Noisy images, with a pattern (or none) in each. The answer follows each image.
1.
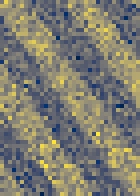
diagonal stripes
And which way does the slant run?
top left to bottom right
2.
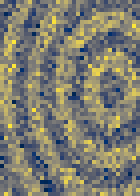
rings round one point
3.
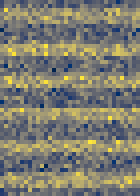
horizontal stripes
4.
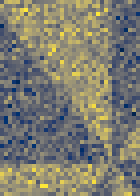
spokes from one point
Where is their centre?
bottom right
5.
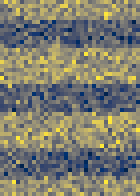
horizontal stripes
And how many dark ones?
3
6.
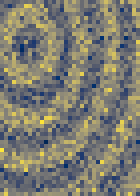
rings round one point
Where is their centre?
top left
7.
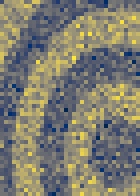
rings round one point
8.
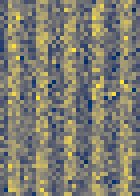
vertical stripes
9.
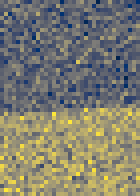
a sharp edge
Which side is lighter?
bottom
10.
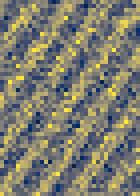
diagonal stripes
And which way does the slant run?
bottom left to top right
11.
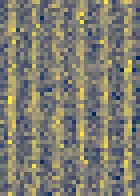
vertical stripes
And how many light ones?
6
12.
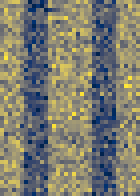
vertical stripes
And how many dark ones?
2
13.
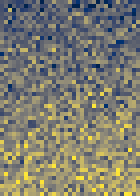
a smooth slope
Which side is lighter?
bottom
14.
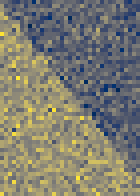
a sharp edge
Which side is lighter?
bottom left
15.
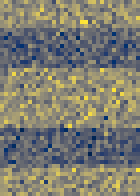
horizontal stripes
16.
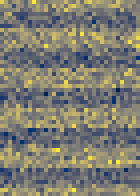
horizontal stripes
